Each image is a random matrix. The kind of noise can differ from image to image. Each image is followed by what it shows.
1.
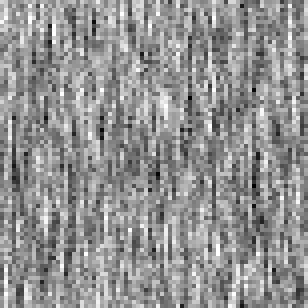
streaked along the columns
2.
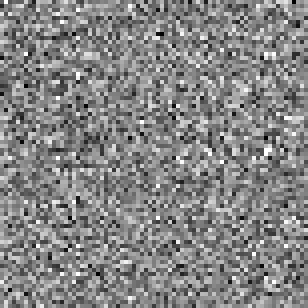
low rank plus noise
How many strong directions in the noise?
five to eight
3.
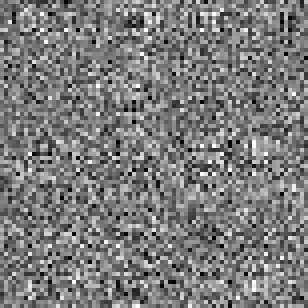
low rank plus noise
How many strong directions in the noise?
three or four
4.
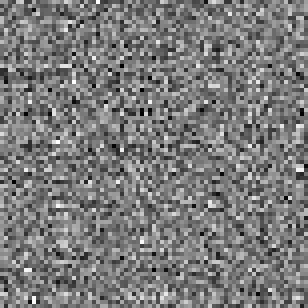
low rank plus noise
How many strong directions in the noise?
two
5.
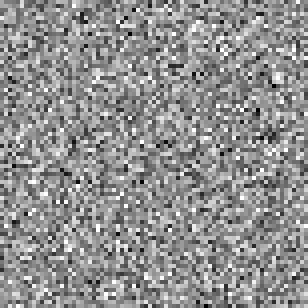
independent entries
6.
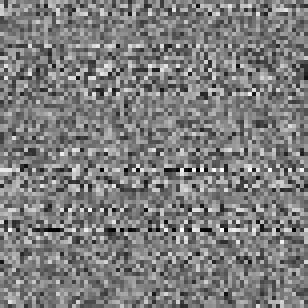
rows of uneven size
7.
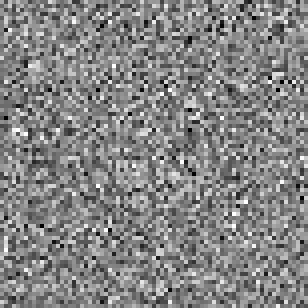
low rank plus noise
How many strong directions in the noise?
five to eight
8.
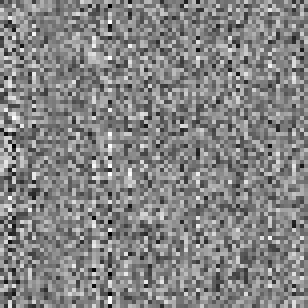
columns of uneven size
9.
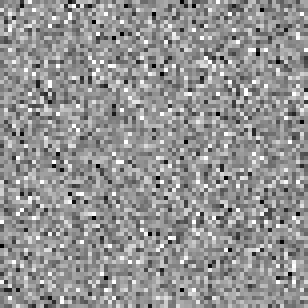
heavy tails
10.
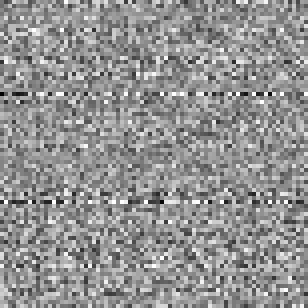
rows of uneven size
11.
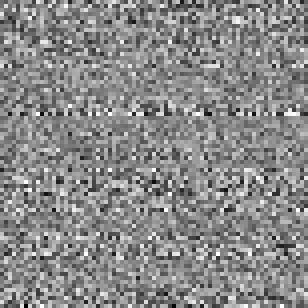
rows of uneven size
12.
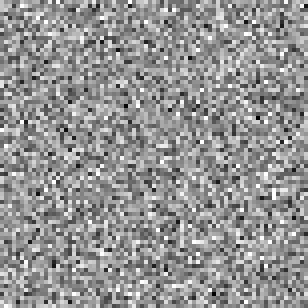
independent entries
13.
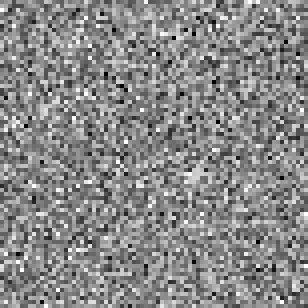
independent entries
